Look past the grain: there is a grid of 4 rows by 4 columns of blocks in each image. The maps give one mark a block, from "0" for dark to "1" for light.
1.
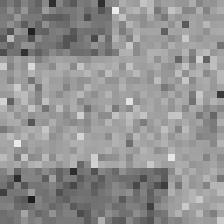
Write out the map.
0011
1111
1111
0001
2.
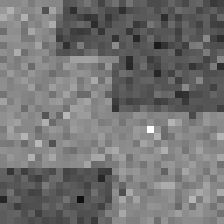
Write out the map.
1000
1100
1111
0011
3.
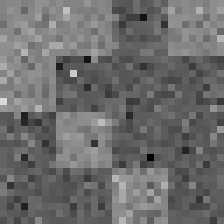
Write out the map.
1101
1000
0100
0010
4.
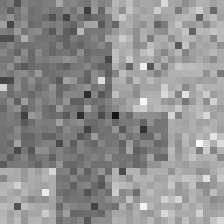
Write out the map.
0011
0011
0001
1011
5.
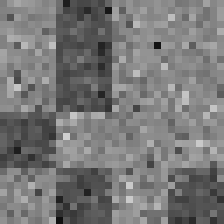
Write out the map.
1011
1011
0111
1010
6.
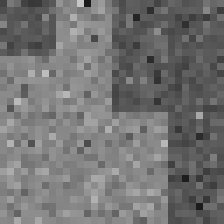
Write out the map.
0100
1100
1110
1110
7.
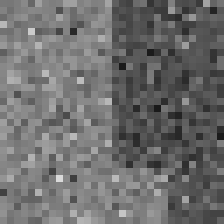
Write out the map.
1100
1100
1100
1110
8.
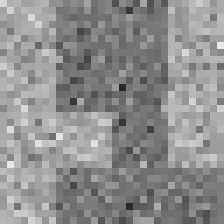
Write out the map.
1001
1001
1101
1000
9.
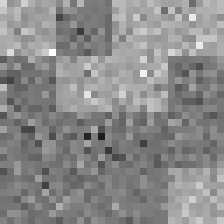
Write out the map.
1011
0110
0000
0001
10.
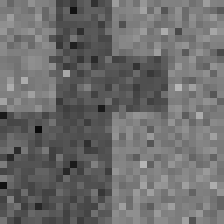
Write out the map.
1011
1001
0011
0011
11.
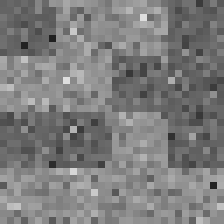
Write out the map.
0110
1100
0010
1111
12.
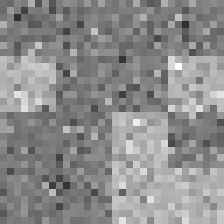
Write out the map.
0000
1001
0010
0011
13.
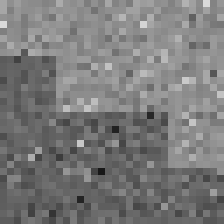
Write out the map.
1111
0111
0001
0000
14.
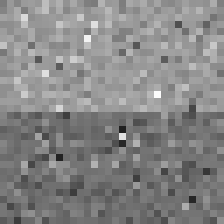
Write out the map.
1111
1111
0000
0000
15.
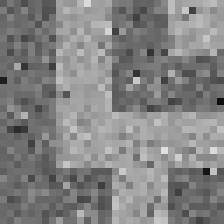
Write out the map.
0101
0100
0111
0010
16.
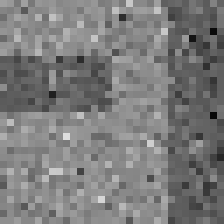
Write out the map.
1110
0010
1110
1110
